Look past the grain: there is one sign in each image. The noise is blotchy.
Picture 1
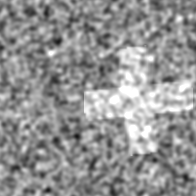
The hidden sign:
plus sign
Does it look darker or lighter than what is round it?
lighter
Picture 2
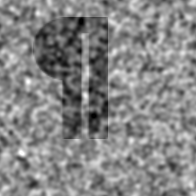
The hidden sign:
pilcrow
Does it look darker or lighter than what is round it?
darker
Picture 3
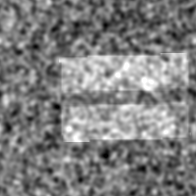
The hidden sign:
equals sign
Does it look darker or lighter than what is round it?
lighter
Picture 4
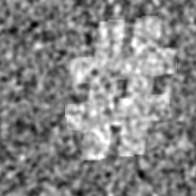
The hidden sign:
hash sign
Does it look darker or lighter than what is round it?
lighter
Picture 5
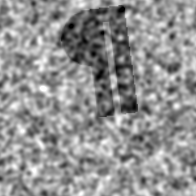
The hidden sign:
pilcrow
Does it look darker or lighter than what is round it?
darker
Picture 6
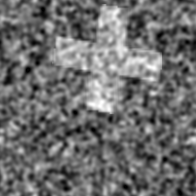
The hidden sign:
plus sign
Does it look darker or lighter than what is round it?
lighter
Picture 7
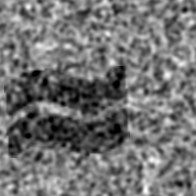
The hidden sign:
approximately sign
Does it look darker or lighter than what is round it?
darker
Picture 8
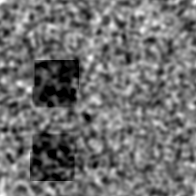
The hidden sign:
colon
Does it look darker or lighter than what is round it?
darker
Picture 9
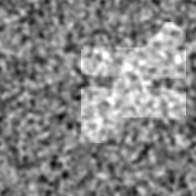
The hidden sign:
not-equal sign
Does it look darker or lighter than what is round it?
lighter
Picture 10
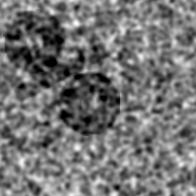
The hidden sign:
percent sign
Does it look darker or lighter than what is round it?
darker
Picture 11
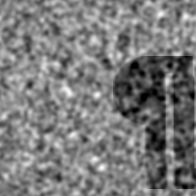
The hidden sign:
pilcrow
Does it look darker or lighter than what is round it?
darker
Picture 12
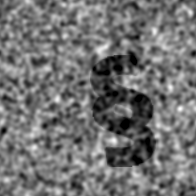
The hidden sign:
section sign
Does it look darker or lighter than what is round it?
darker
